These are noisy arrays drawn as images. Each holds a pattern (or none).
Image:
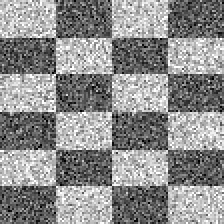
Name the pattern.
a checkerboard
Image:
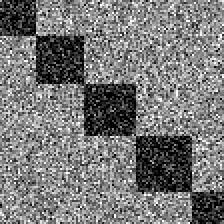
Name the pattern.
blocks along the diagonal
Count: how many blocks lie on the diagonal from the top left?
5
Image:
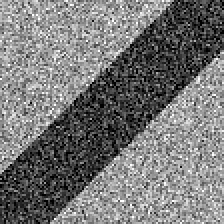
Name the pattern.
a diagonal band
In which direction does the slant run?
bottom left to top right
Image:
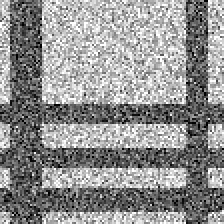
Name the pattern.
bands of rows crossing bands of columns
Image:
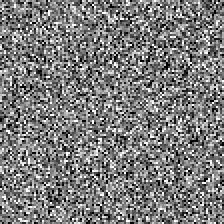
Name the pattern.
only noise
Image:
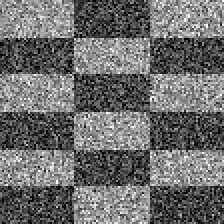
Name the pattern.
a checkerboard
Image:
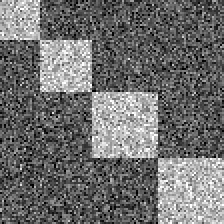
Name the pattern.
blocks along the diagonal
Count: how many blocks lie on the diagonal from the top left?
4
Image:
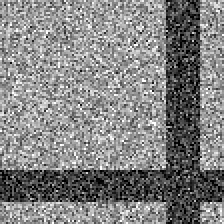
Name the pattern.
bands of rows crossing bands of columns
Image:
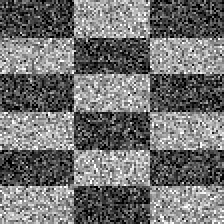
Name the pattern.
a checkerboard
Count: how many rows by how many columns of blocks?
6 by 3
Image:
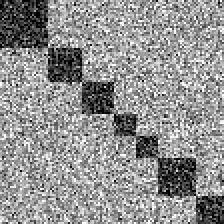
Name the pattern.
blocks along the diagonal
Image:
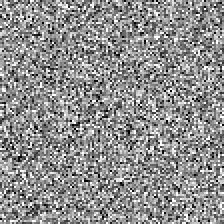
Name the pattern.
only noise
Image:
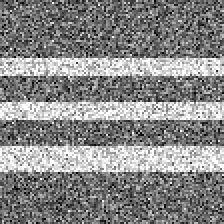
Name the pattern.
bands of rows
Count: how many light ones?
3
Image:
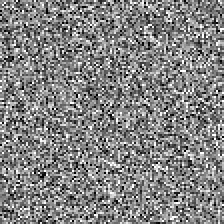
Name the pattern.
only noise
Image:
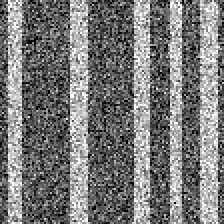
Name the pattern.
bands of columns
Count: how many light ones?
5
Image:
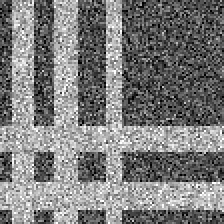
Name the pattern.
bands of rows crossing bands of columns
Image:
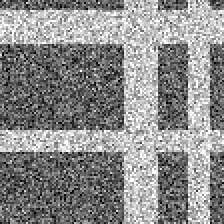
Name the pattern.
bands of rows crossing bands of columns
